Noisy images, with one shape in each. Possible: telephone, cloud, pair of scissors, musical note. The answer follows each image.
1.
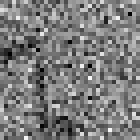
musical note
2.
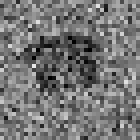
telephone
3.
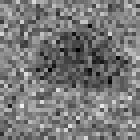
cloud
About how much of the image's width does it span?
two thirds
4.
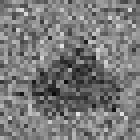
cloud
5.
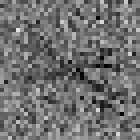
pair of scissors
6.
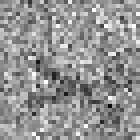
pair of scissors
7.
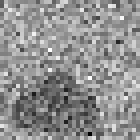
cloud
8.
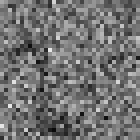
musical note
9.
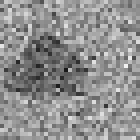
cloud
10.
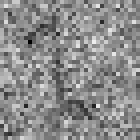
musical note
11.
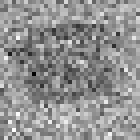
telephone
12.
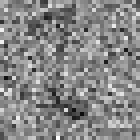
musical note
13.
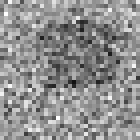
telephone
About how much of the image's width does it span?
two thirds
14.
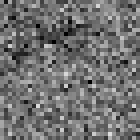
pair of scissors
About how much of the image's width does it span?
two thirds
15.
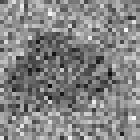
cloud
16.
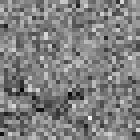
pair of scissors
